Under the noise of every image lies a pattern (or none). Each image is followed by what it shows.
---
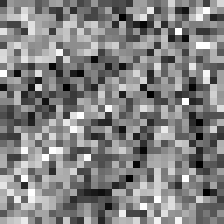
spokes from one point
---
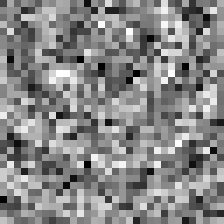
rings round one point
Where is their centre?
top middle
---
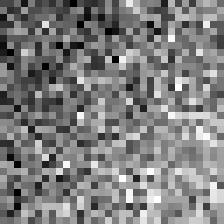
a smooth slope
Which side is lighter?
bottom right
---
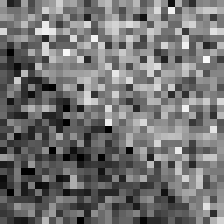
a sharp edge
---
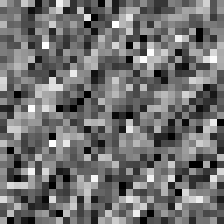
diagonal stripes
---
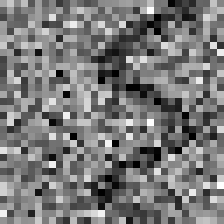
a wavy band
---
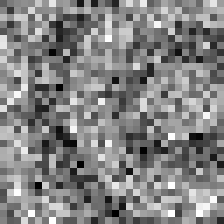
rings round one point
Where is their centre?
middle right
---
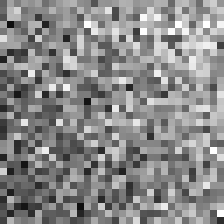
a smooth slope
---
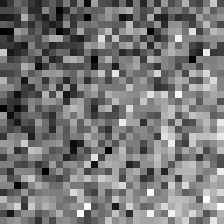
a smooth slope
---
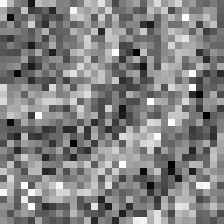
rings round one point
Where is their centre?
top left
